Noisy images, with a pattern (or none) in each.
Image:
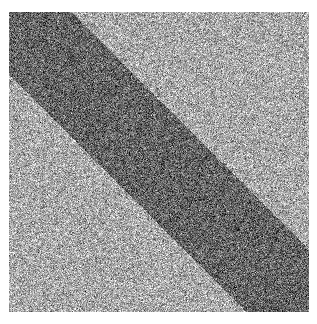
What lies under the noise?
a diagonal band
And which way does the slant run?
top left to bottom right
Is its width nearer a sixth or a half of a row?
a half
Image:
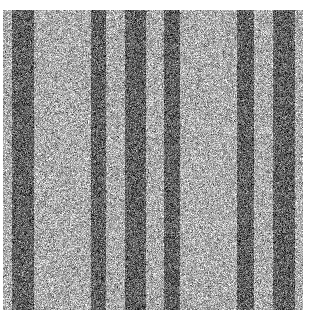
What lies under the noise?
bands of columns
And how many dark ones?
6
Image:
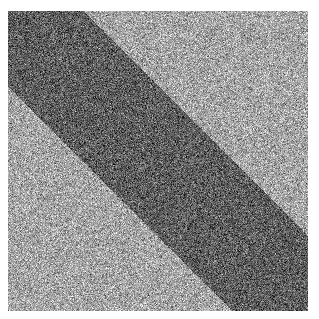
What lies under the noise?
a diagonal band
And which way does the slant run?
top left to bottom right
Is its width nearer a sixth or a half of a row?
a half
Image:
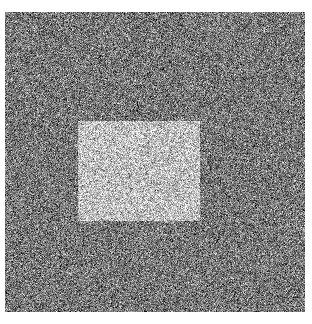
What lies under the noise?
one block
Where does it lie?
centre
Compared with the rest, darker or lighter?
lighter
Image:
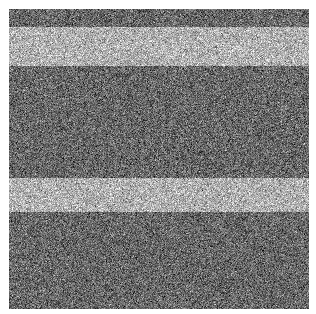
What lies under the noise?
bands of rows
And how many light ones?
2
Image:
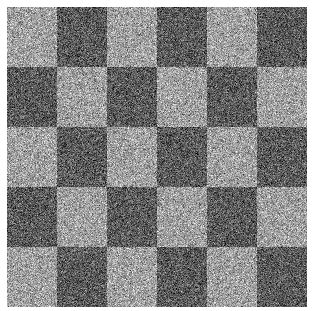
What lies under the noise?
a checkerboard
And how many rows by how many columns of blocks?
5 by 6
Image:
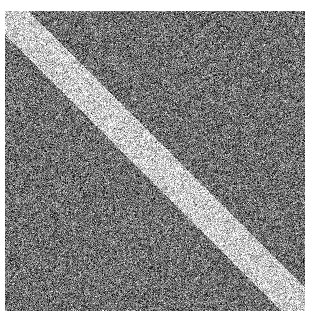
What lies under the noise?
a diagonal band
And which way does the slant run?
top left to bottom right
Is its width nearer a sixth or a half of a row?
a sixth
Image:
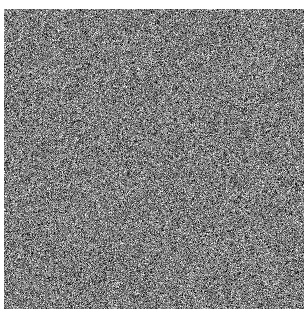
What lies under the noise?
only noise
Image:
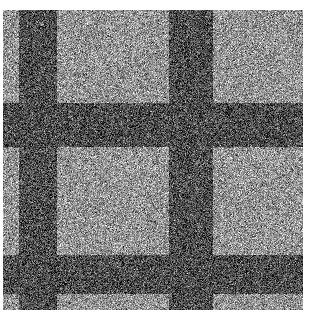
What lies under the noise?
bands of rows crossing bands of columns
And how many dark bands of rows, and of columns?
2 and 2
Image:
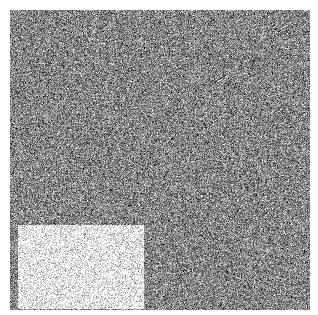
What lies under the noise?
one block
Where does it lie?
bottom left
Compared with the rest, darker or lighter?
lighter
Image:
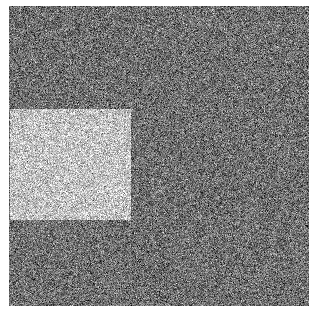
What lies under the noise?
one block
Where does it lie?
middle left
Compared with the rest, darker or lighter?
lighter
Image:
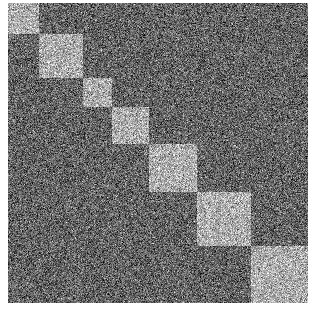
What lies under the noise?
blocks along the diagonal
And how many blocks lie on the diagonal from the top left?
7
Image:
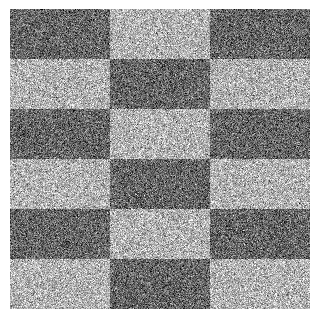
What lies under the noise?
a checkerboard
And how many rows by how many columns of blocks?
6 by 3
